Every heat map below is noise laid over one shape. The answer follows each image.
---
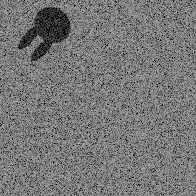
dark rabbit's head, top left
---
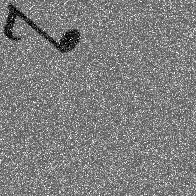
dark musical note, top left
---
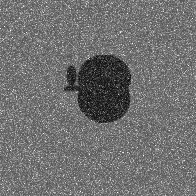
dark apple, centre
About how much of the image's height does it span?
a third
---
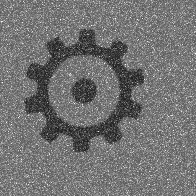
dark gear
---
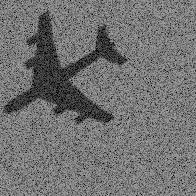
dark airplane
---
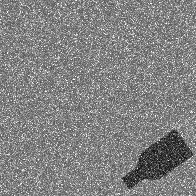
dark bottle, bottom right
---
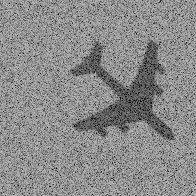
dark airplane
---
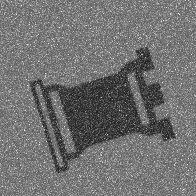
dark chess rook
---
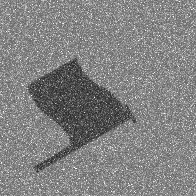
dark flag
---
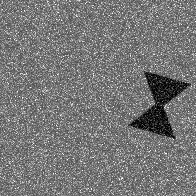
dark bow tie, middle right
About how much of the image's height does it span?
a third
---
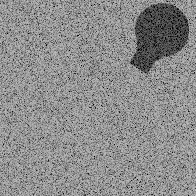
dark light bulb, top right
